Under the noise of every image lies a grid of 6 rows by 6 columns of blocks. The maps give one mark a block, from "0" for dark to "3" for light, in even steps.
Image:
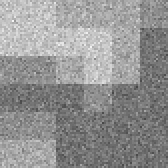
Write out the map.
3 3 2 2 2 1
3 3 3 3 2 0
1 1 2 3 2 0
0 0 0 1 0 0
1 1 0 0 0 0
2 2 0 0 0 0
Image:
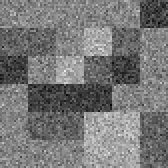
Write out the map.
2 2 2 2 2 0
1 1 2 3 1 2
0 2 3 1 0 2
2 0 0 0 2 2
2 1 1 3 3 1
2 2 2 3 3 1
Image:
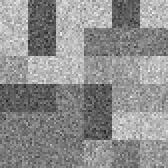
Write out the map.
3 0 3 3 0 3
3 0 3 1 1 1
2 3 3 2 2 3
0 0 1 0 2 2
1 1 1 0 3 3
1 1 1 2 1 2
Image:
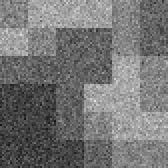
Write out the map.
2 3 3 3 2 1
3 2 1 1 2 1
1 1 1 1 3 2
0 0 1 3 3 2
0 0 1 2 3 3
0 0 0 1 2 2
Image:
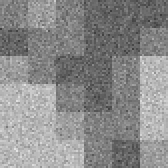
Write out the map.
1 2 1 0 0 0
0 1 1 0 0 1
2 1 0 0 1 3
3 3 1 0 1 3
3 3 2 1 1 3
3 3 3 1 0 2
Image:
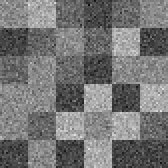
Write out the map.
2 3 1 0 1 2
0 1 2 1 3 0
1 2 1 0 2 2
2 2 0 3 0 3
2 1 3 2 3 1
0 2 0 3 0 0
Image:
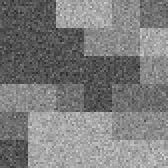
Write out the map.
0 0 3 3 2 1
0 0 0 2 2 3
0 0 0 0 0 2
2 2 1 0 1 1
1 3 3 3 2 2
0 3 3 3 3 3
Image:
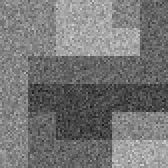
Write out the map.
2 2 3 3 2 1
2 2 3 3 3 1
2 1 1 1 1 1
2 0 0 0 0 0
2 1 0 0 2 2
2 1 1 1 3 3
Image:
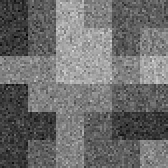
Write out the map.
0 1 3 2 1 1
0 1 3 3 1 2
2 2 3 3 2 3
0 2 2 2 1 1
0 0 2 1 0 0
0 1 2 1 1 2
